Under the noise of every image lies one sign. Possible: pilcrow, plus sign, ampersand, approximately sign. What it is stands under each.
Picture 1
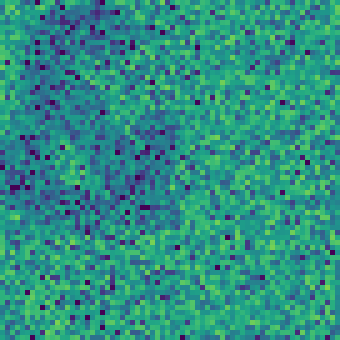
dark ampersand
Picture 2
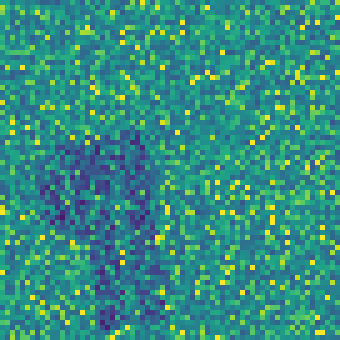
dark pilcrow
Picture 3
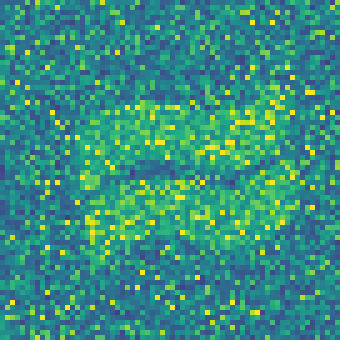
light approximately sign
